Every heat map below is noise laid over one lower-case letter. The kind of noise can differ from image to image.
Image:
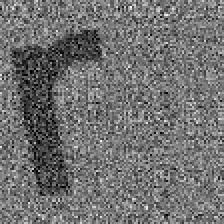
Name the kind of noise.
low rank plus noise
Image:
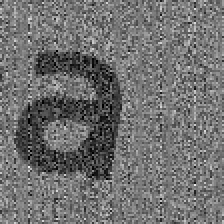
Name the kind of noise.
columns of uneven size
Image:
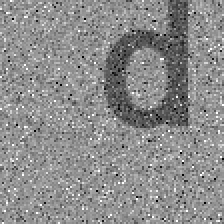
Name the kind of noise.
heavy tails
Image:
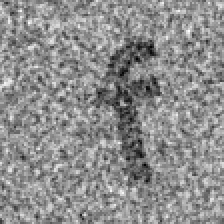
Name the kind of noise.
blotchy
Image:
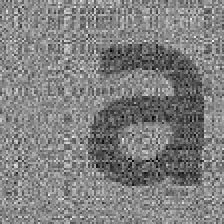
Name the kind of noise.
low rank plus noise
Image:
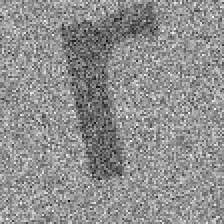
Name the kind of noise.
independent entries
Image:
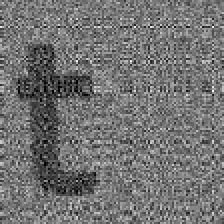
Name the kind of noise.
low rank plus noise
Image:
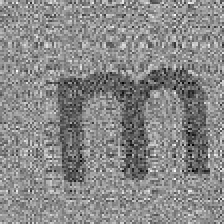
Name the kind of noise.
low rank plus noise
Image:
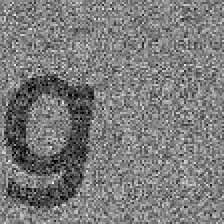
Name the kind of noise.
low rank plus noise
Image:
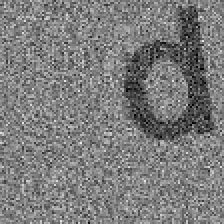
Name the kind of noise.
low rank plus noise
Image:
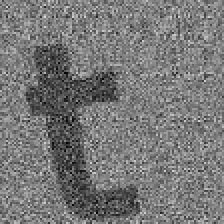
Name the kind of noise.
low rank plus noise
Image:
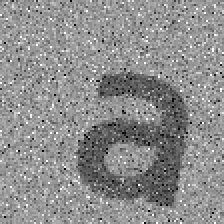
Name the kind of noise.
heavy tails
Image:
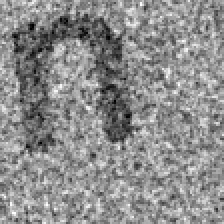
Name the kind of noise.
blotchy
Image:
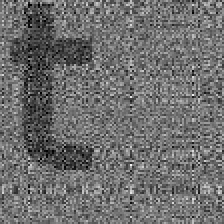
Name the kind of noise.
low rank plus noise
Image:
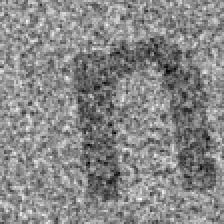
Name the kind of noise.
blotchy
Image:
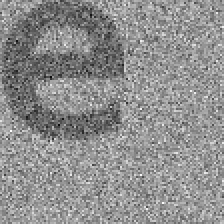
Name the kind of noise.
independent entries
